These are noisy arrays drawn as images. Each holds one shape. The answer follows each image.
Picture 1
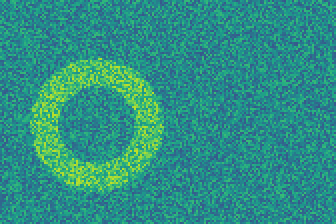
ring
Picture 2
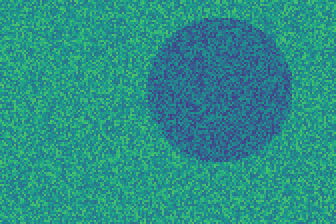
disc
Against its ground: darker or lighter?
darker
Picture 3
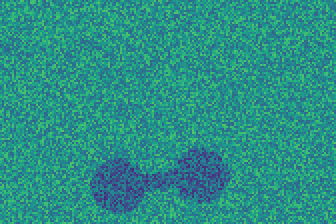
dumbbell
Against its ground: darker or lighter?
darker
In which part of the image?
bottom middle
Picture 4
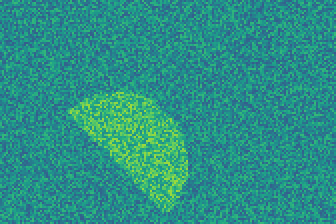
half disc
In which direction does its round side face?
up and right
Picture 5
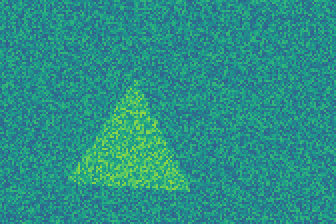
triangle
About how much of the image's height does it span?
half
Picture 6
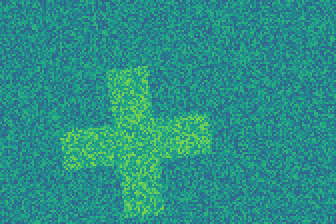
cross
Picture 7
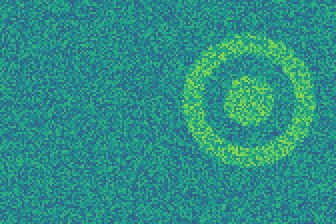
bullseye
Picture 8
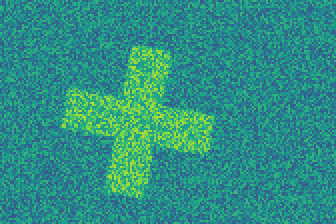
cross
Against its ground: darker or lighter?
lighter
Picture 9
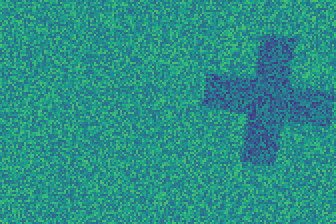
cross
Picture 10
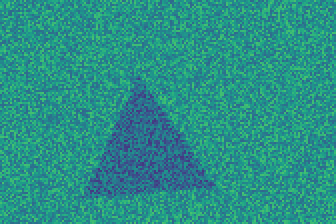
triangle
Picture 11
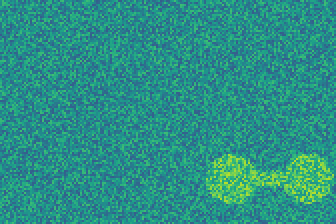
dumbbell
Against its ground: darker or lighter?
lighter
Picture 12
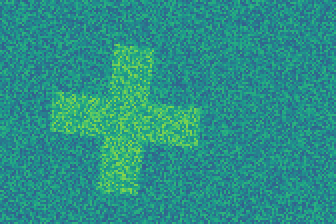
cross
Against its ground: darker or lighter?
lighter
